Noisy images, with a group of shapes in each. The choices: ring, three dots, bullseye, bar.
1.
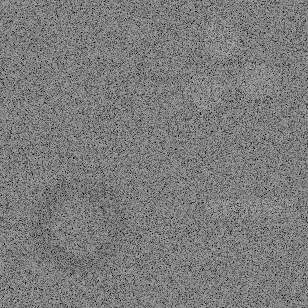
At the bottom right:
bar
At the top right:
three dots
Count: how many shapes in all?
3
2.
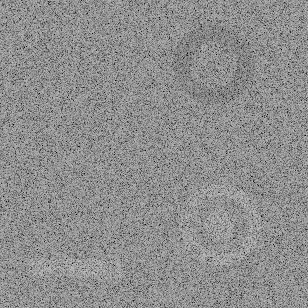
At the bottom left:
bar
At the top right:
ring
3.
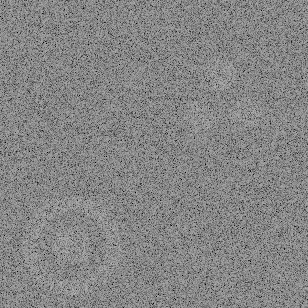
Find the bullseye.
bottom left
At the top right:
three dots
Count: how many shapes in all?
2
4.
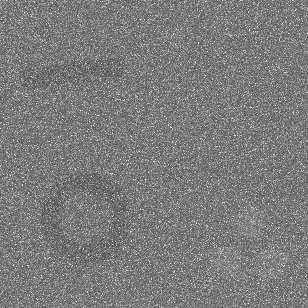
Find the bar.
top left
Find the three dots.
bottom right
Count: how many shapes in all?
3
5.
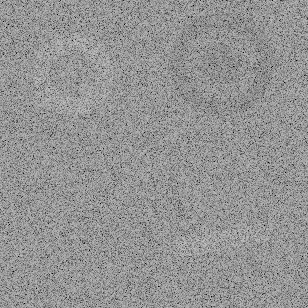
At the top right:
bullseye
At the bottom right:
bar
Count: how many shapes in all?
3
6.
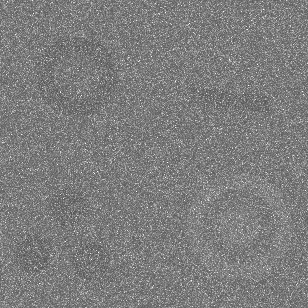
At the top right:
bar
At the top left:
ring
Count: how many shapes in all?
4
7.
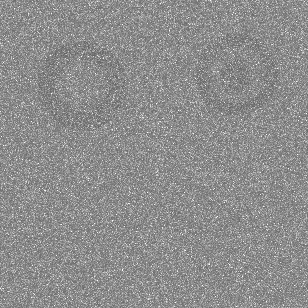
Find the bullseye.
top right
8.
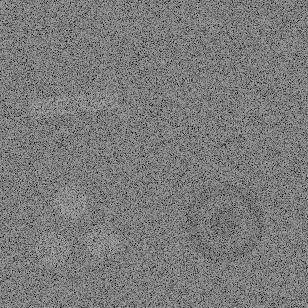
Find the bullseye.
bottom right
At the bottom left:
three dots
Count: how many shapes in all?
3
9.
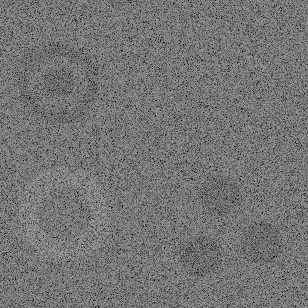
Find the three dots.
bottom right
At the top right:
nothing
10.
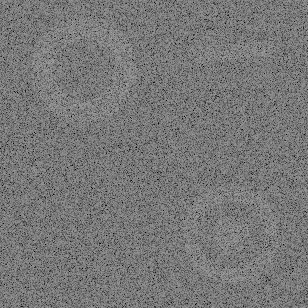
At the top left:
ring
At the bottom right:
bullseye
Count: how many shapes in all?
3
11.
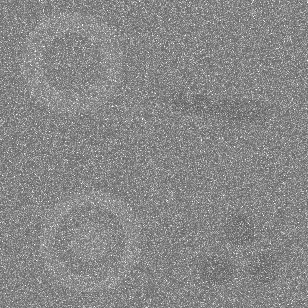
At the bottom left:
bullseye
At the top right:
bar
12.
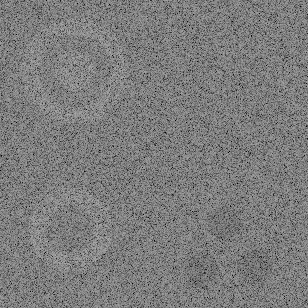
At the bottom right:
three dots
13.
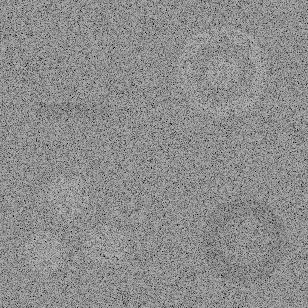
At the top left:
bar
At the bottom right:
ring
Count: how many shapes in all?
4
